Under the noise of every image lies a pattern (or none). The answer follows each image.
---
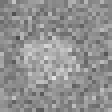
one block
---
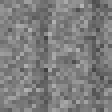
bands of columns
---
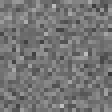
only noise
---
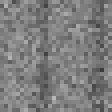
bands of columns
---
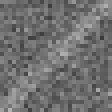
a diagonal band
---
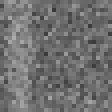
one band of columns
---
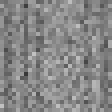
bands of columns
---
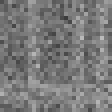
bands of rows crossing bands of columns
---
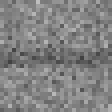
one band of rows
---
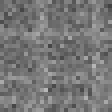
bands of rows crossing bands of columns
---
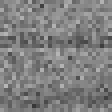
bands of rows
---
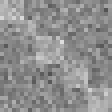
blocks along the diagonal
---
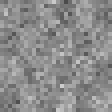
a checkerboard
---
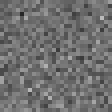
only noise
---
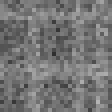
bands of rows crossing bands of columns
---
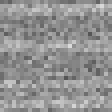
bands of rows
